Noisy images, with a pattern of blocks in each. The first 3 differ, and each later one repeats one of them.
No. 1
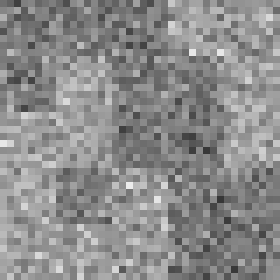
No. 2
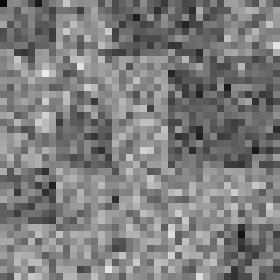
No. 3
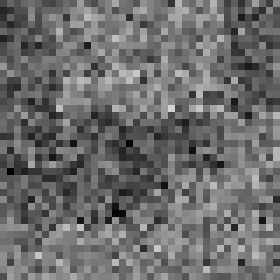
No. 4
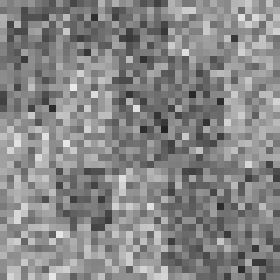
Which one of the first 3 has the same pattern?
1
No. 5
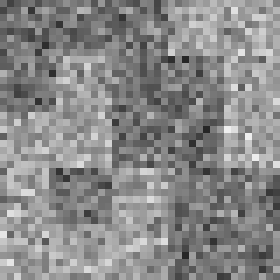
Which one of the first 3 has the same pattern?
1
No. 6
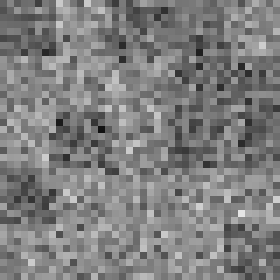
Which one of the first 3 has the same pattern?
2
